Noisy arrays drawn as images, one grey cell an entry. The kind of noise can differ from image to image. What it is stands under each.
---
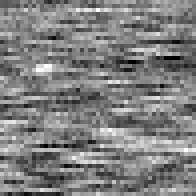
streaked along the rows
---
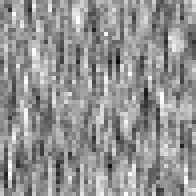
streaked along the columns
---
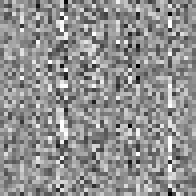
columns of uneven size
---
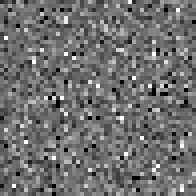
heavy tails
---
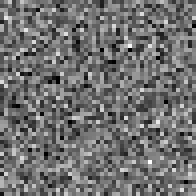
independent entries
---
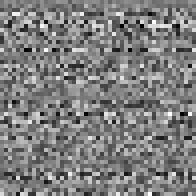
rows of uneven size
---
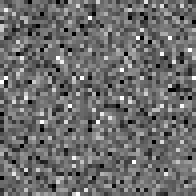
heavy tails
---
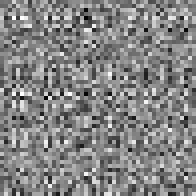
low rank plus noise
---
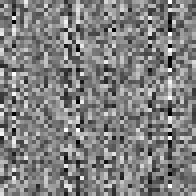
columns of uneven size
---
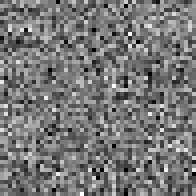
low rank plus noise
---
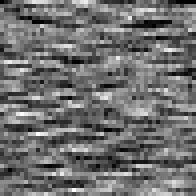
streaked along the rows
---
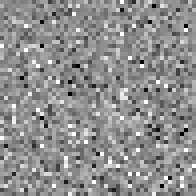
heavy tails
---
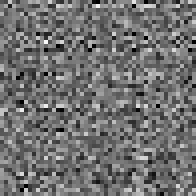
low rank plus noise
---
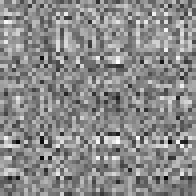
low rank plus noise
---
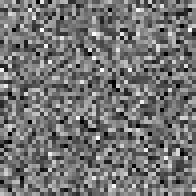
independent entries
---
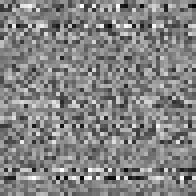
rows of uneven size
